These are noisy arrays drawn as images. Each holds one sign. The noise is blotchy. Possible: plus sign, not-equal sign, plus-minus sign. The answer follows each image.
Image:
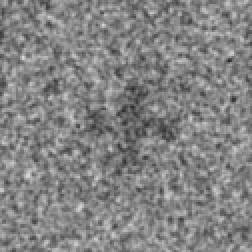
dark plus sign, centre
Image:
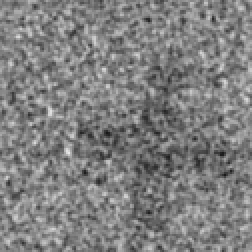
dark plus sign
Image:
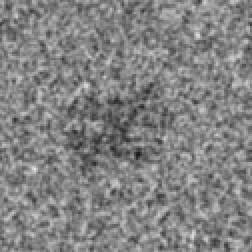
dark not-equal sign, centre
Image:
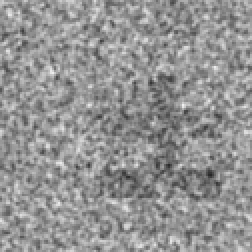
dark plus-minus sign
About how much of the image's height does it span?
half
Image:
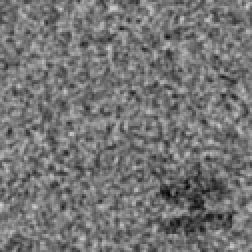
dark plus-minus sign, bottom right
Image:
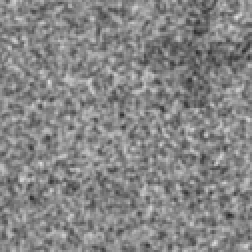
dark plus sign, top right
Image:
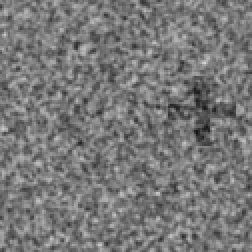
dark plus sign, middle right
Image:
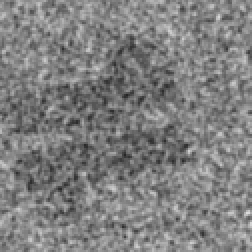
dark not-equal sign
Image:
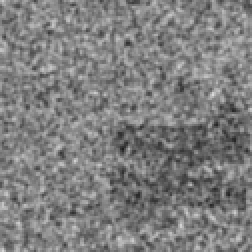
dark not-equal sign
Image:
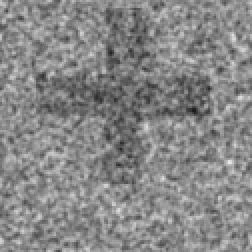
dark plus sign
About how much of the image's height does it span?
two thirds
